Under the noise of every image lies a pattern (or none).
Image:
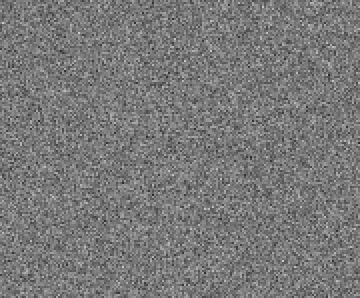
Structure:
only noise
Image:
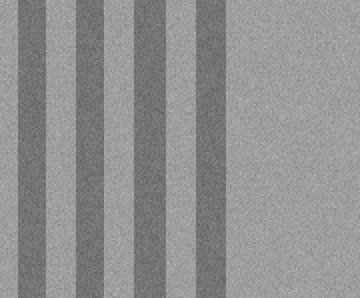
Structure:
bands of columns
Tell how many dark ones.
4
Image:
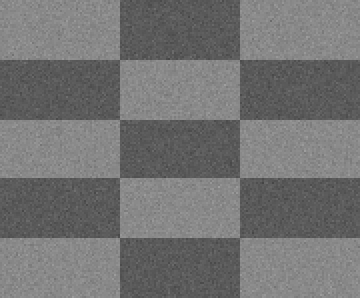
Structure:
a checkerboard
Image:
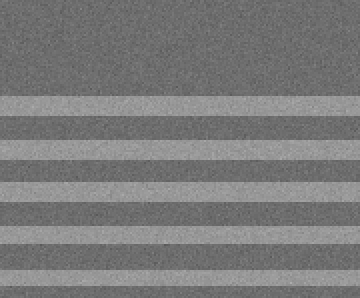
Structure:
bands of rows
